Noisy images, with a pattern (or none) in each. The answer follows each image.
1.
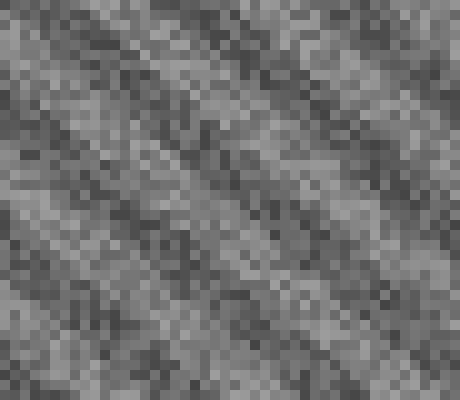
diagonal stripes
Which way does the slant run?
top left to bottom right
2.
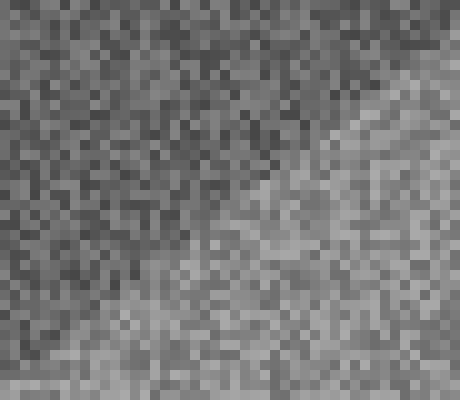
a sharp edge
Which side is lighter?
bottom right
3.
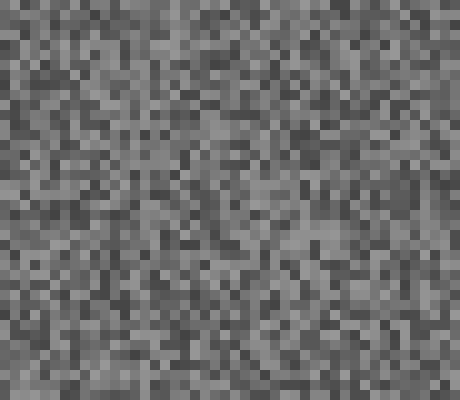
only noise
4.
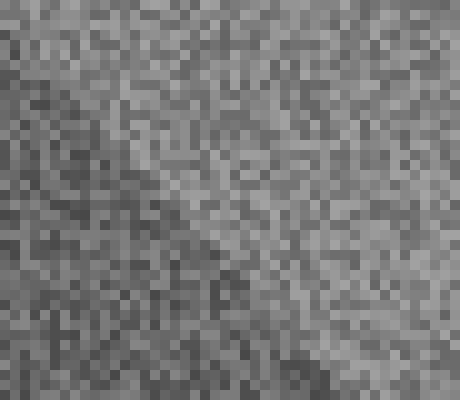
a sharp edge
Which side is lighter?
top right
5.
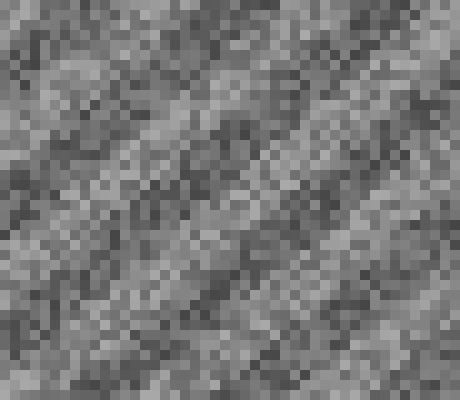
diagonal stripes
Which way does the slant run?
bottom left to top right
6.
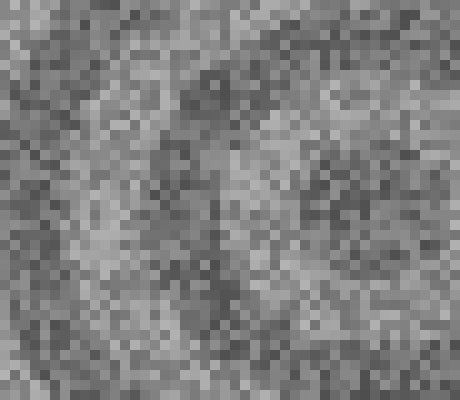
rings round one point
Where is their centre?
middle right
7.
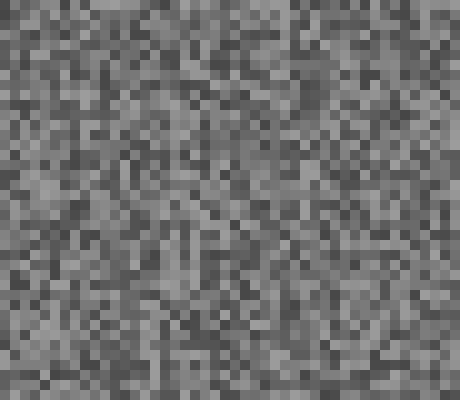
only noise
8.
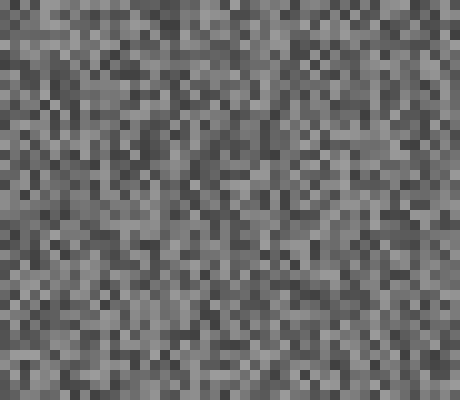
only noise
